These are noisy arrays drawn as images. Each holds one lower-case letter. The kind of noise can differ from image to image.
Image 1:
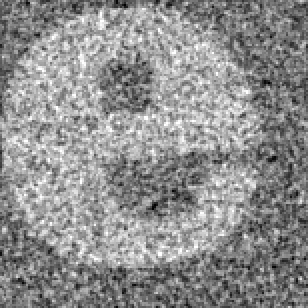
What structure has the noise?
blotchy
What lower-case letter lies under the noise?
e
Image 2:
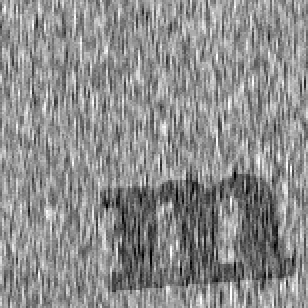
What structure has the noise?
streaked along the columns
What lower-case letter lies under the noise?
m
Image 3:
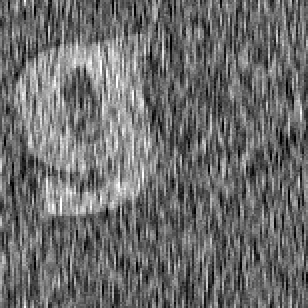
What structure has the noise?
streaked along the columns
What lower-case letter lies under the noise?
g
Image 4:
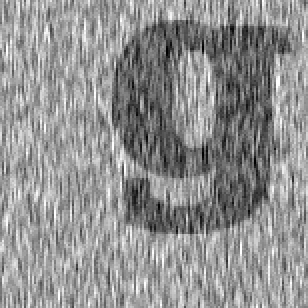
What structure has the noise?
streaked along the columns
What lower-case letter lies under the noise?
g
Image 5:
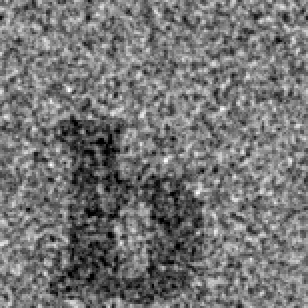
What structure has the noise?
blotchy
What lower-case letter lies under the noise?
b
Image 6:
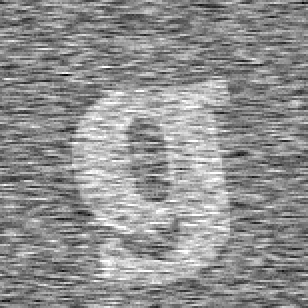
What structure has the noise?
streaked along the rows
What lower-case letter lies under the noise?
g
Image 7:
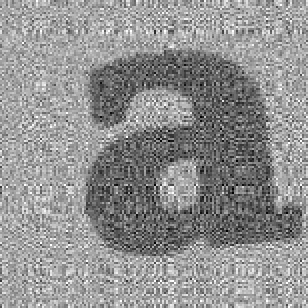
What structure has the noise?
low rank plus noise
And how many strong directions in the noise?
two
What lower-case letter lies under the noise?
a
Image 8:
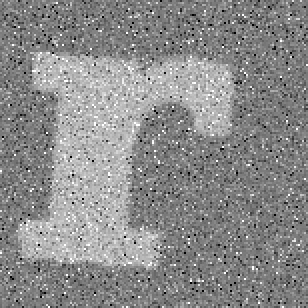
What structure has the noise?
heavy tails
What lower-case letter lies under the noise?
r
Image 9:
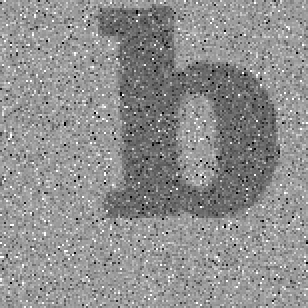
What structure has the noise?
heavy tails
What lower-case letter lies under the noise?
b
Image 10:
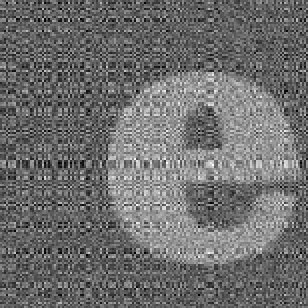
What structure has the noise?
low rank plus noise
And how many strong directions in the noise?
one
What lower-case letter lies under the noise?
e
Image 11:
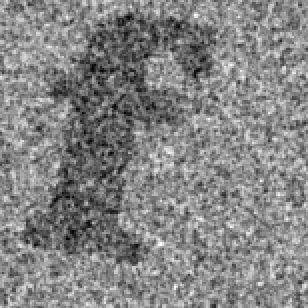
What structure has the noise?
blotchy
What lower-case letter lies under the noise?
f
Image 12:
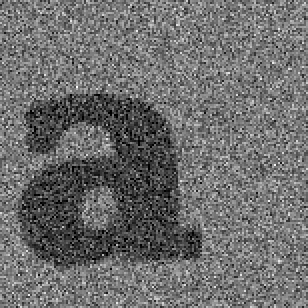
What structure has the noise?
independent entries
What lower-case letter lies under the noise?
a
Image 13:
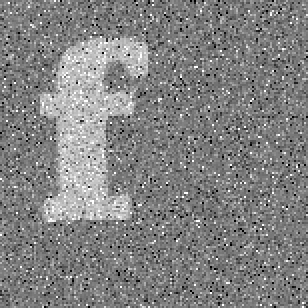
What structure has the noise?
heavy tails
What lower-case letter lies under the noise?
f
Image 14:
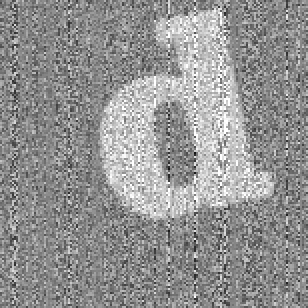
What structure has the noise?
columns of uneven size
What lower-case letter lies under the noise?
d
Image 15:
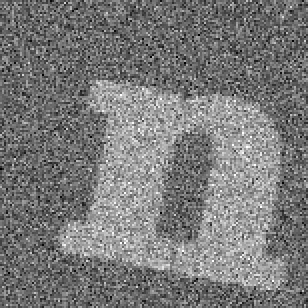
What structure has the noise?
independent entries
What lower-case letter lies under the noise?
n
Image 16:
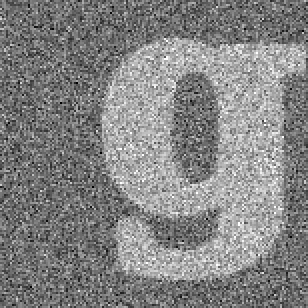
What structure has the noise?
independent entries
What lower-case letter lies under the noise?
g
